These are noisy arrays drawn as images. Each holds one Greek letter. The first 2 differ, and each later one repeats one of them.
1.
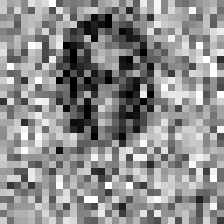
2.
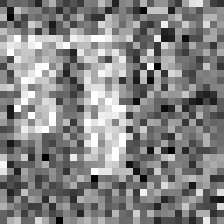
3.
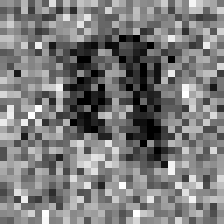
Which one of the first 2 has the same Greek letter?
2
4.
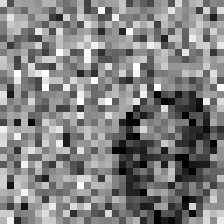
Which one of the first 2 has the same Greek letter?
1
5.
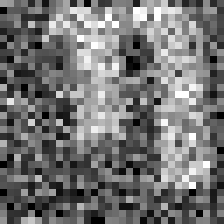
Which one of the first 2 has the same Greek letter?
2
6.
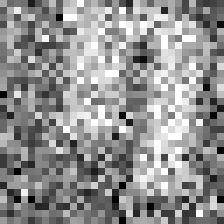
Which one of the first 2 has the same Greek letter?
2
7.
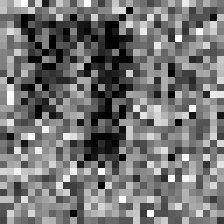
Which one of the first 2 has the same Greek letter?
2
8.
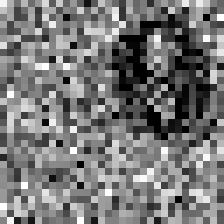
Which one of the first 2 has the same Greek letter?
1
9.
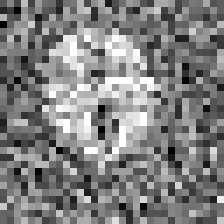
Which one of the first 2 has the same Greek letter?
1
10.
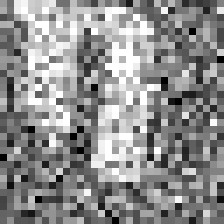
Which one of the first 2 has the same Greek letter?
2
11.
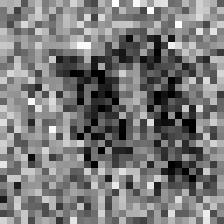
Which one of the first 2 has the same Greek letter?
2
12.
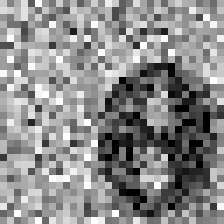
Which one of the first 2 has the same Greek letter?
1
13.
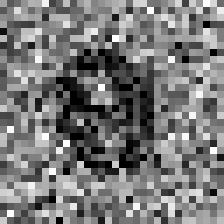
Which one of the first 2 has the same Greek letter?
1
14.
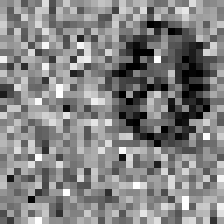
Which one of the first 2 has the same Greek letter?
1
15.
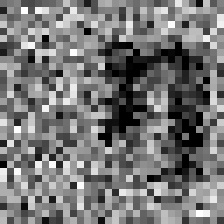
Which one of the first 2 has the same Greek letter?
2
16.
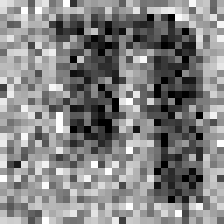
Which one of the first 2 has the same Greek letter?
2
